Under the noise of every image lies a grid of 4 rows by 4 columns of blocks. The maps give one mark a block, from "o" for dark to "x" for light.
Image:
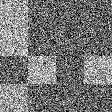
x o o o
x o o o
o x o x
x o o o
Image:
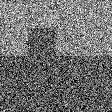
x x x x
x o x x
o o o o
o o o o
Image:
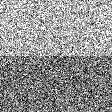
x x x x
x x x x
o o o o
o o o o
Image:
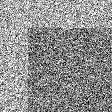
x x x x
x o o o
x o o o
x o o o
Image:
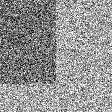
o o x x
o o x x
o o x x
x x x x
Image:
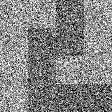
x x o x
x o o x
x o x x
x o o o
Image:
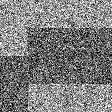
x x x x
x o o o
o o o o
o x x x
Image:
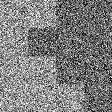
x x o o
x o o o
x x o o
x x x o
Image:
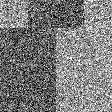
x o o x
o o x x
o o x x
o o x x
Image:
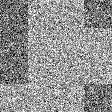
o x x o
o x x x
o x x x
x x x o
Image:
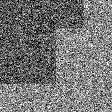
o o o x
o o x x
o o x x
x x x x
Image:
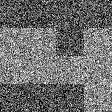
o o o o
x x o x
x x x x
o o o x
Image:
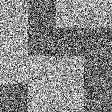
x o x x
x o o o
x x x o
o x x o
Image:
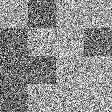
x o x x
o x x o
o o x x
o x x x
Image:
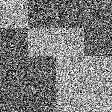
x o o o
o x x o
o o x x
o o x x
